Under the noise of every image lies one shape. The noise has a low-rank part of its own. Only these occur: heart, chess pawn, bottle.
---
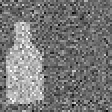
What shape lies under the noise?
bottle
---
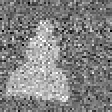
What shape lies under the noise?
chess pawn
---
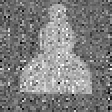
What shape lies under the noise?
chess pawn
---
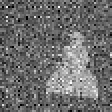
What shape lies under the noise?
chess pawn
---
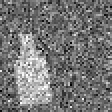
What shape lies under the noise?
bottle
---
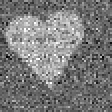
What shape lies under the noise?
heart
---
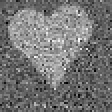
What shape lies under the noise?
heart
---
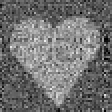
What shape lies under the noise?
heart
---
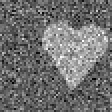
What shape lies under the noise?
heart
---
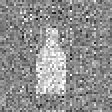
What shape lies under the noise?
bottle
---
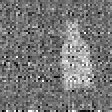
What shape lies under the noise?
bottle
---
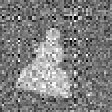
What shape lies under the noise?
chess pawn
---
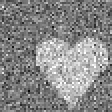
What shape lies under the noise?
heart
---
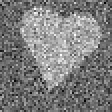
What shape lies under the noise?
heart
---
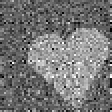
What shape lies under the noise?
heart
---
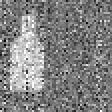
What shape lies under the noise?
bottle
